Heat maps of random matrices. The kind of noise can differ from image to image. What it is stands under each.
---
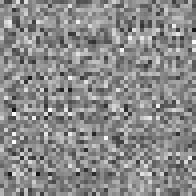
low rank plus noise
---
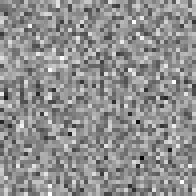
independent entries
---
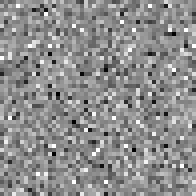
heavy tails
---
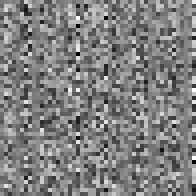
columns of uneven size
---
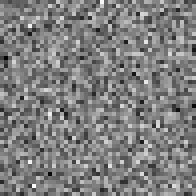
independent entries
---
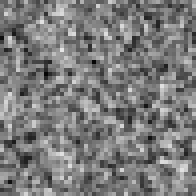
blotchy
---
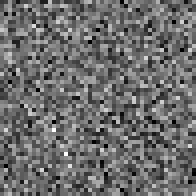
independent entries
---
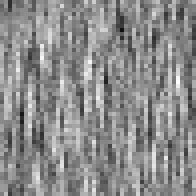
streaked along the columns
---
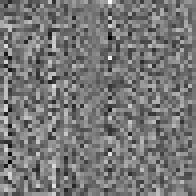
columns of uneven size
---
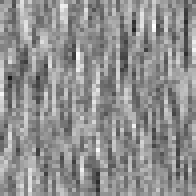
streaked along the columns
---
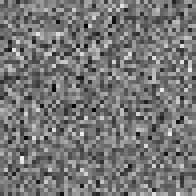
independent entries
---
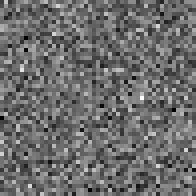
independent entries
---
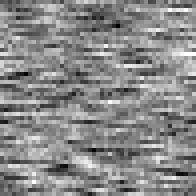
streaked along the rows
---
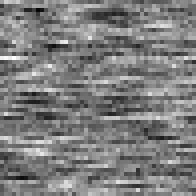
streaked along the rows
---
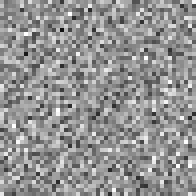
independent entries
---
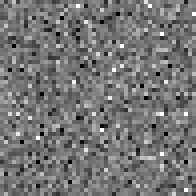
heavy tails
